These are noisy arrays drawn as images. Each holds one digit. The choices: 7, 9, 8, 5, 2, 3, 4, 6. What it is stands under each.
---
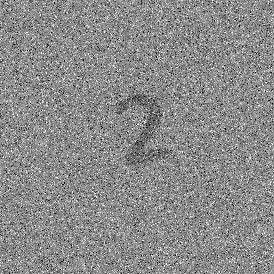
2
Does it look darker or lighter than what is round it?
darker
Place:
centre
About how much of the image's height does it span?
a quarter
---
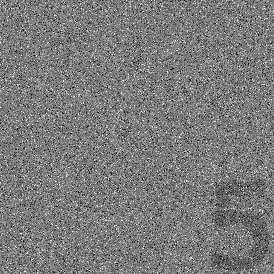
5
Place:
bottom right
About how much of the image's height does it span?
a third
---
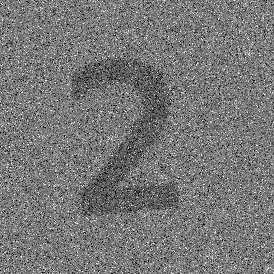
2
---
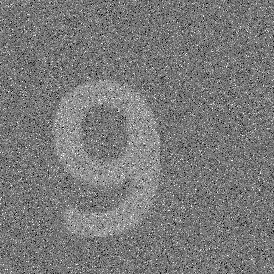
9
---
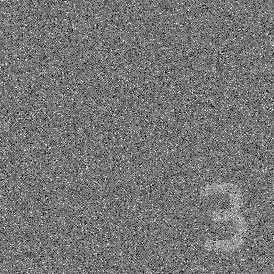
3
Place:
bottom right
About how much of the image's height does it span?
a quarter
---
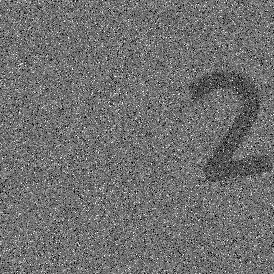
2
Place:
middle right
